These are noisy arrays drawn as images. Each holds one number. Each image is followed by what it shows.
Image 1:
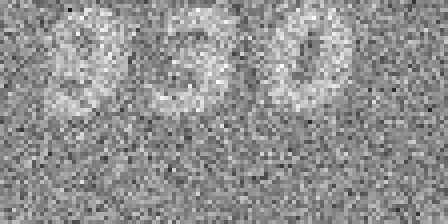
930
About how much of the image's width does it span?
two thirds
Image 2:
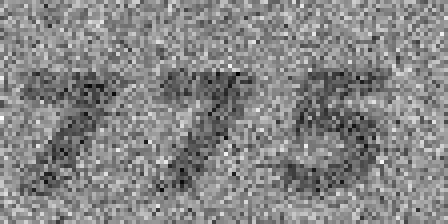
775
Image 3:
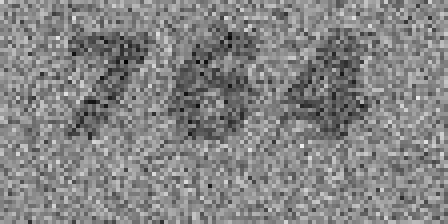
764
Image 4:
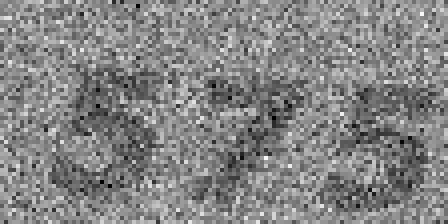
575
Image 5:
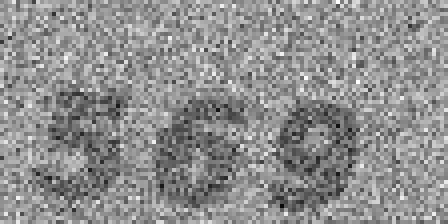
569
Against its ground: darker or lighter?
darker
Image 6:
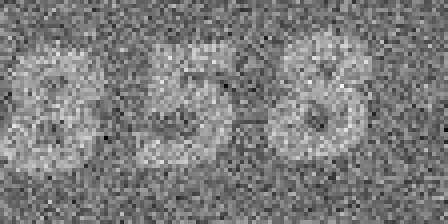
858
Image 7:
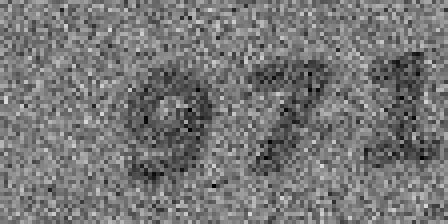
971
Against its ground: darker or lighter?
darker
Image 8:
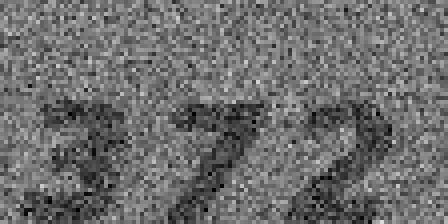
372
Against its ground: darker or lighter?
darker
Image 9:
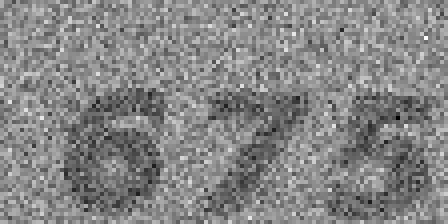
675
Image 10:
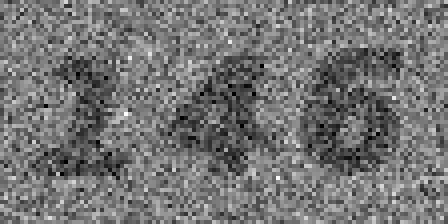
146
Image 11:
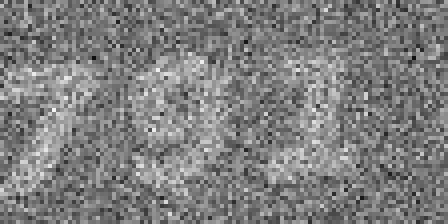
791
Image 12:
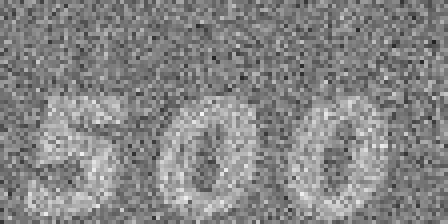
500
